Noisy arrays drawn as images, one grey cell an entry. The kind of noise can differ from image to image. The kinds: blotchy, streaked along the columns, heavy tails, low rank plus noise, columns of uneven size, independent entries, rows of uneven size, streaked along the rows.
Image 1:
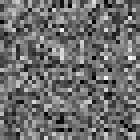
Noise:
low rank plus noise
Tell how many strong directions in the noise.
one
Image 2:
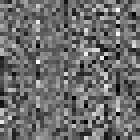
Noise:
columns of uneven size
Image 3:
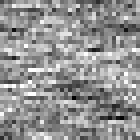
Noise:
streaked along the rows
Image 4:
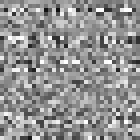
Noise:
rows of uneven size
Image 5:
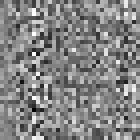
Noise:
columns of uneven size
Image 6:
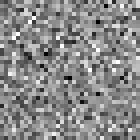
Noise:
independent entries
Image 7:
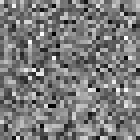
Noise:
low rank plus noise
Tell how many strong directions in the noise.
five to eight
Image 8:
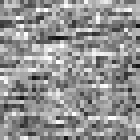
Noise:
streaked along the rows
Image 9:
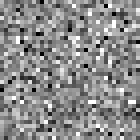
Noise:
heavy tails
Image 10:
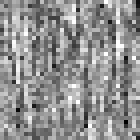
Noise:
streaked along the columns
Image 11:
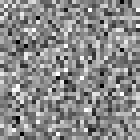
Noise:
independent entries
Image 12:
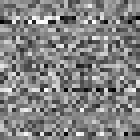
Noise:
rows of uneven size
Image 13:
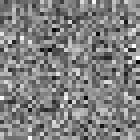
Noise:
low rank plus noise
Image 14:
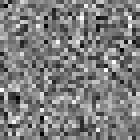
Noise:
low rank plus noise
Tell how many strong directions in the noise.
three or four
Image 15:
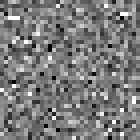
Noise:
heavy tails
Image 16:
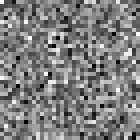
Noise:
independent entries
